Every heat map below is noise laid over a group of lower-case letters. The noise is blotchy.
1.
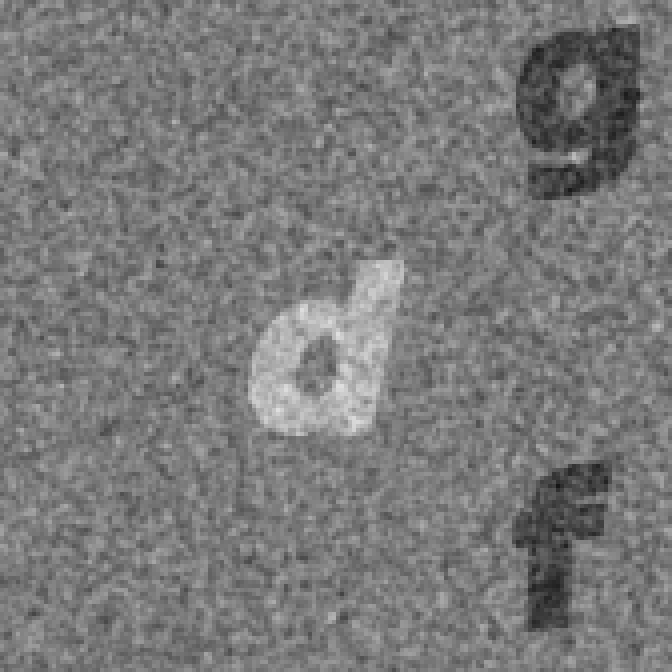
top right: dark g; centre: light d; bottom right: dark f
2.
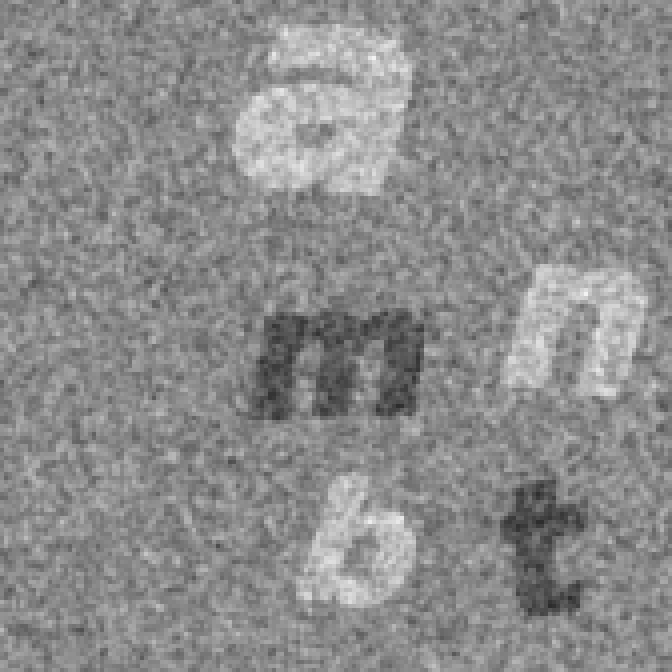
top middle: light a; centre: dark m; middle right: light n; bottom middle: light b; bottom right: dark t
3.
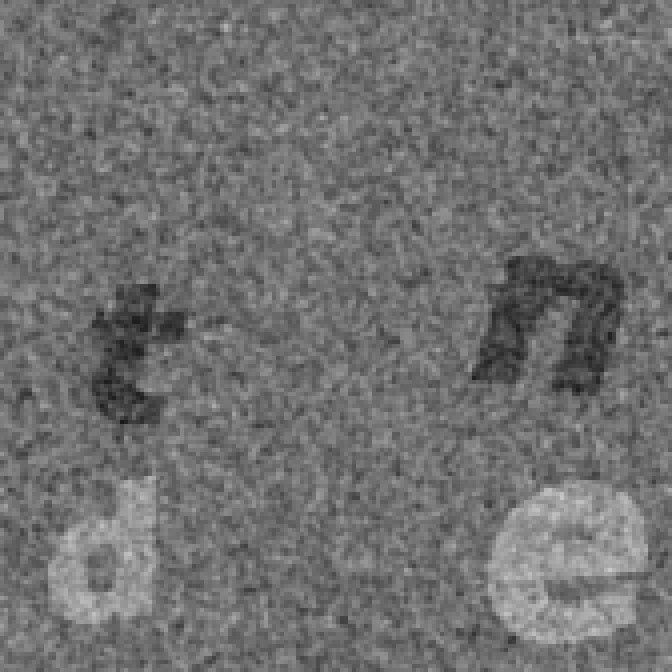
middle left: dark t; middle right: dark n; bottom left: light d; bottom right: light e
